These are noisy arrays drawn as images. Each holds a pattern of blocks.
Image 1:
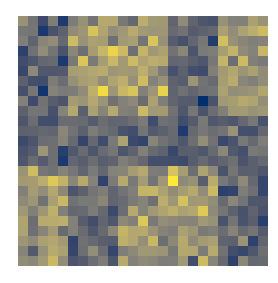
the same after a half turn
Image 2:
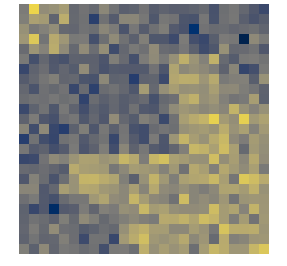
mirrored about the diagonal from the top left
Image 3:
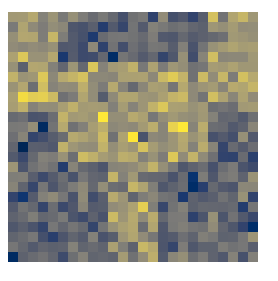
left and right mirror each other
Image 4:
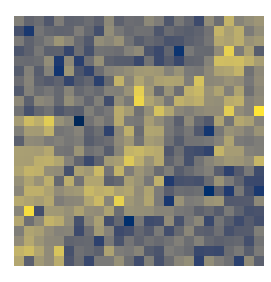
the same after a half turn
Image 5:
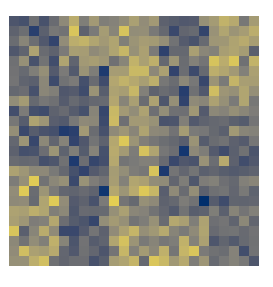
the same after a half turn
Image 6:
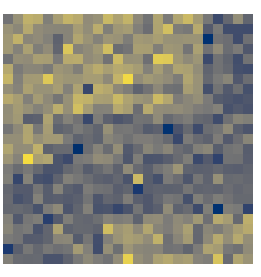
no symmetry
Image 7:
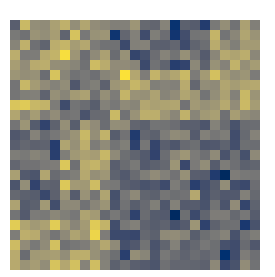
mirrored about the diagonal from the top left
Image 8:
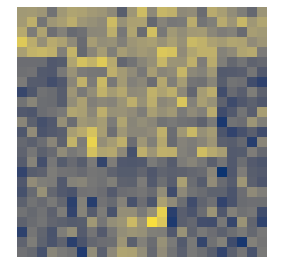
left and right mirror each other
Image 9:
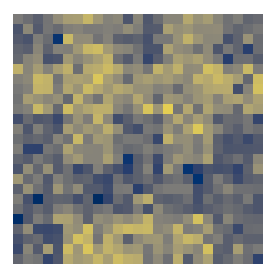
left and right mirror each other
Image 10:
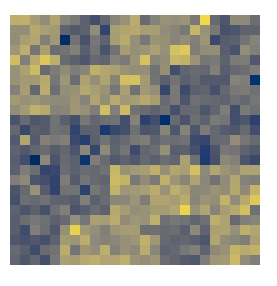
the same after a half turn
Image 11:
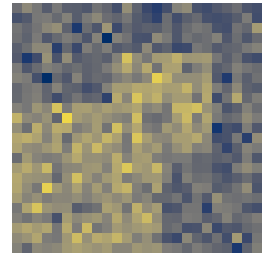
mirrored about the diagonal from the bottom left
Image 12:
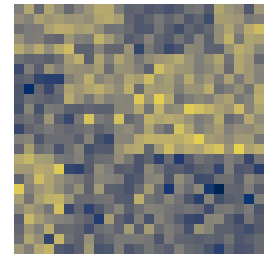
no symmetry
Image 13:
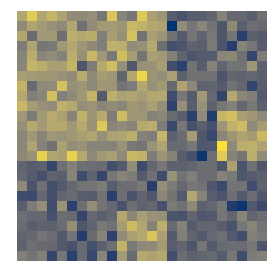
mirrored about the diagonal from the top left
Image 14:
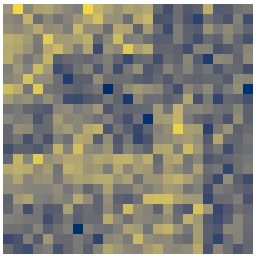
no symmetry
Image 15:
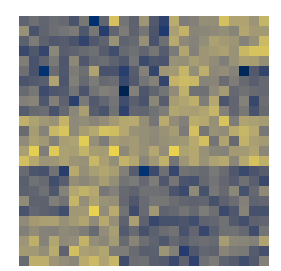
the same after a half turn
